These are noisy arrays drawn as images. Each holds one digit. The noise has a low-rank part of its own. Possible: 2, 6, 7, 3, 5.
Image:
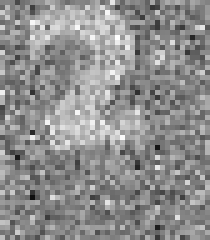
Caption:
light 2
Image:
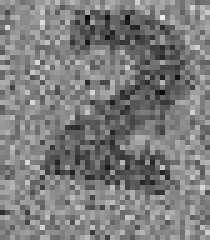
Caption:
dark 2
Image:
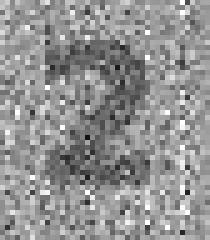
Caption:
dark 2
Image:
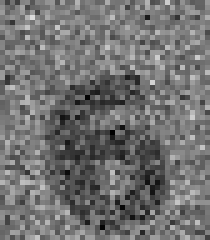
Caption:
dark 6
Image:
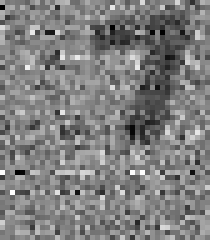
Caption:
dark 7
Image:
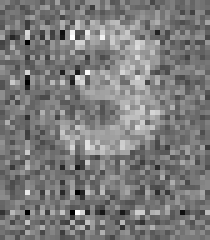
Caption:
light 3
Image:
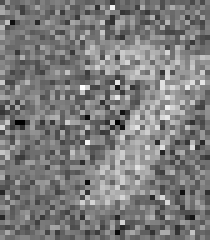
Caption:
light 7
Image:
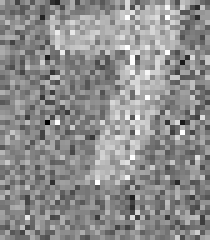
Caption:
light 7
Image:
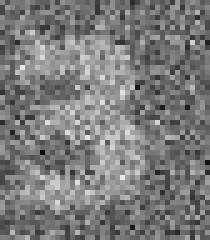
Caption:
light 3
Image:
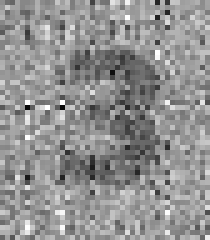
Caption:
dark 3
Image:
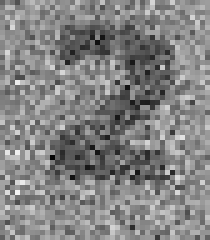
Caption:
dark 2
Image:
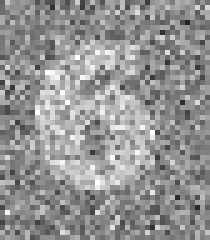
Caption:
light 6
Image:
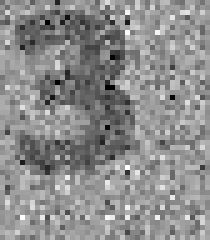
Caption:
dark 3
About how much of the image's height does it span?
two thirds
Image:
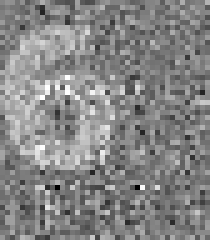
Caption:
light 6
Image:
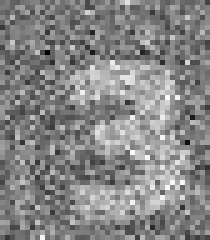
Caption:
light 3
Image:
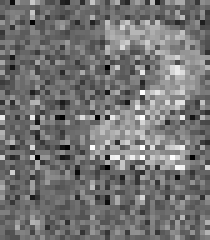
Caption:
light 2
